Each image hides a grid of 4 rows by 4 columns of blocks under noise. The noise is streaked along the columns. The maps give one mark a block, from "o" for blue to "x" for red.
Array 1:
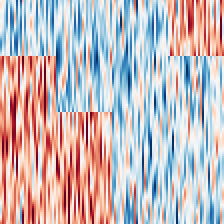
ooox
xooo
xxoo
xxoo
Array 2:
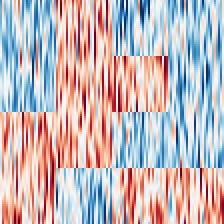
oxoo
oxxo
xxoo
xoxx
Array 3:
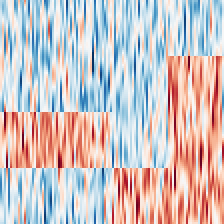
oooo
ooox
xxox
ooxx
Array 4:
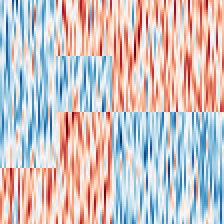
oxxx
ooxx
oxoo
xxoo
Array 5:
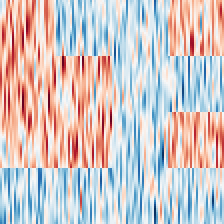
xoox
xxoo
xxox
oooo
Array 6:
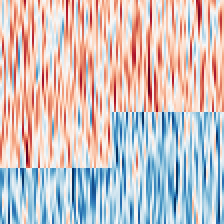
xxxx
xxxx
xxoo
oooo
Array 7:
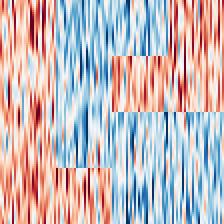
xoox
xoxx
xooo
xxoo
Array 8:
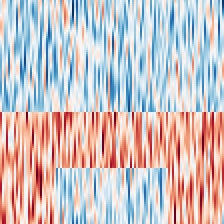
oooo
oooo
xxxx
xoox
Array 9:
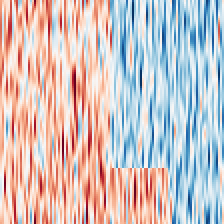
xxoo
xxoo
xxoo
xxxo
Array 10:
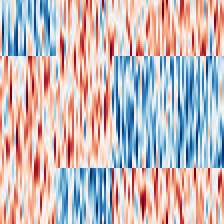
oxxx
xxoo
xxoo
xoxx
